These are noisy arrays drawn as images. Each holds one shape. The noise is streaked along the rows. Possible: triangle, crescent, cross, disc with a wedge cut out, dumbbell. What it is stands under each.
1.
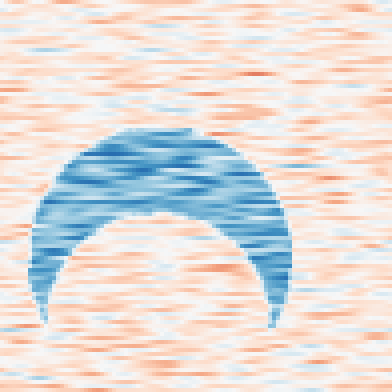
blue crescent
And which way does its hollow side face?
down
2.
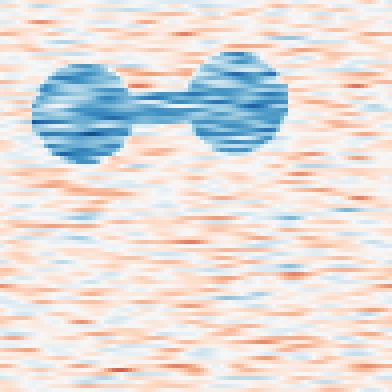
blue dumbbell
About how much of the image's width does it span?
two thirds
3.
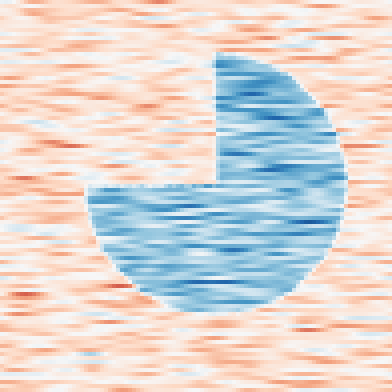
blue disc with a wedge cut out
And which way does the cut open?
up and left
